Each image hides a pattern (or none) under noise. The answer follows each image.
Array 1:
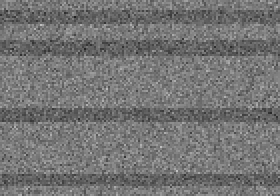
bands of rows
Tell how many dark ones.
4
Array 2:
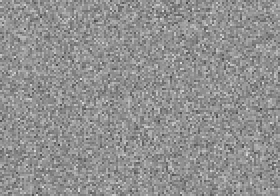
only noise
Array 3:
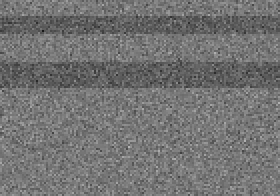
bands of rows
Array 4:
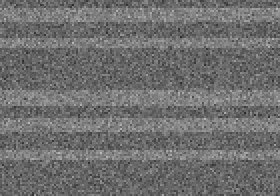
bands of rows
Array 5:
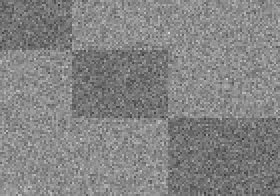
blocks along the diagonal
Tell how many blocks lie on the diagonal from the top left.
3
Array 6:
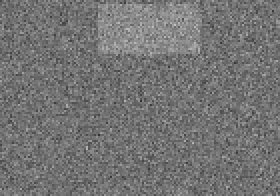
one block
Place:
top middle
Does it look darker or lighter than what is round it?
lighter
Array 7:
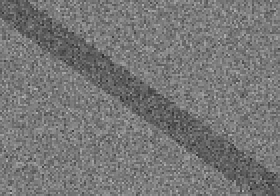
a diagonal band
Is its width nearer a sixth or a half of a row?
a sixth
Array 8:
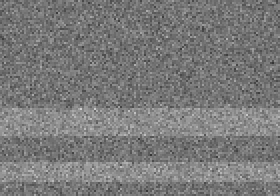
bands of rows
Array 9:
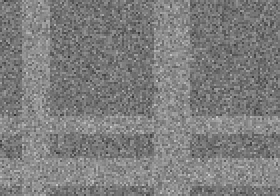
bands of rows crossing bands of columns
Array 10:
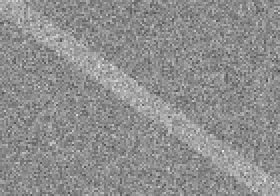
a diagonal band
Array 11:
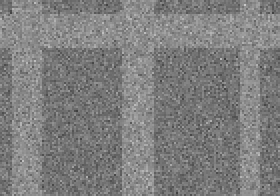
bands of rows crossing bands of columns
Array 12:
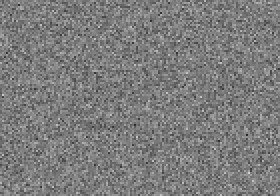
only noise
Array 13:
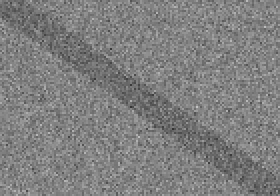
a diagonal band
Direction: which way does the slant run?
top left to bottom right
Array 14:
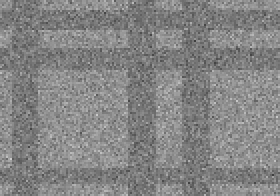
bands of rows crossing bands of columns
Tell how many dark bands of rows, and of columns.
3 and 3
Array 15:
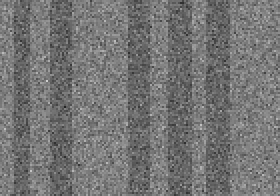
bands of columns
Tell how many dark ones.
5
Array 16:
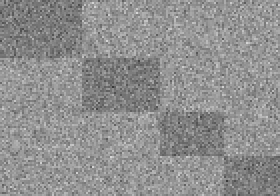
blocks along the diagonal
